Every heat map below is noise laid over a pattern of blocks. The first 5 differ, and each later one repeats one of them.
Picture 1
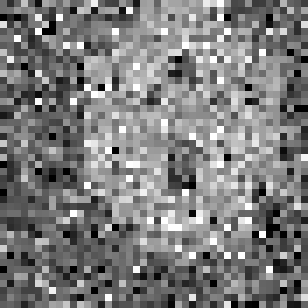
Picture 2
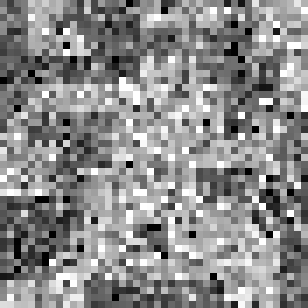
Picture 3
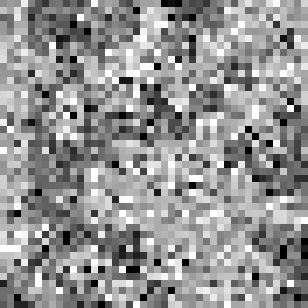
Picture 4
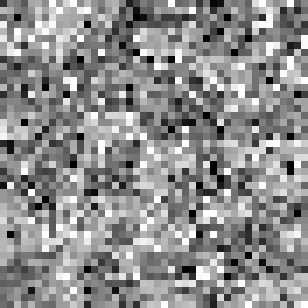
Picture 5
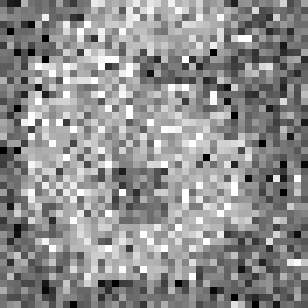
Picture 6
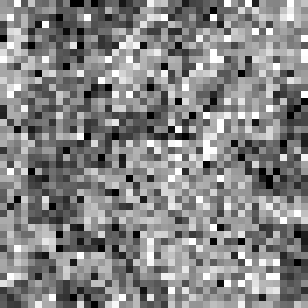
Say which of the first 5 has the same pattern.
3
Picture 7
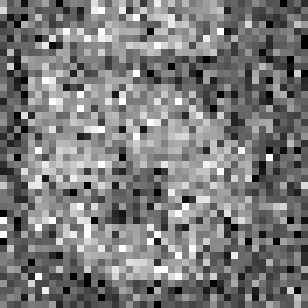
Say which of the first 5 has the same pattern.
5
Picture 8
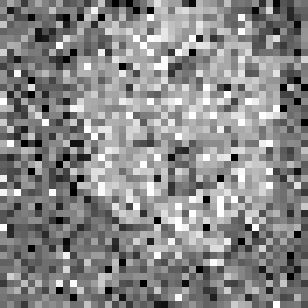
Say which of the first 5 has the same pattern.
1
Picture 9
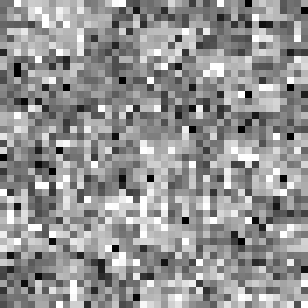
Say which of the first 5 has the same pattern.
4
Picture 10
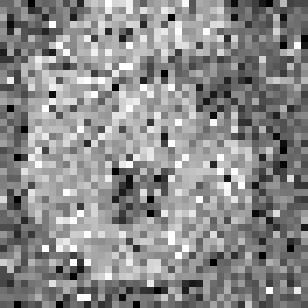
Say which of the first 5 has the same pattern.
5
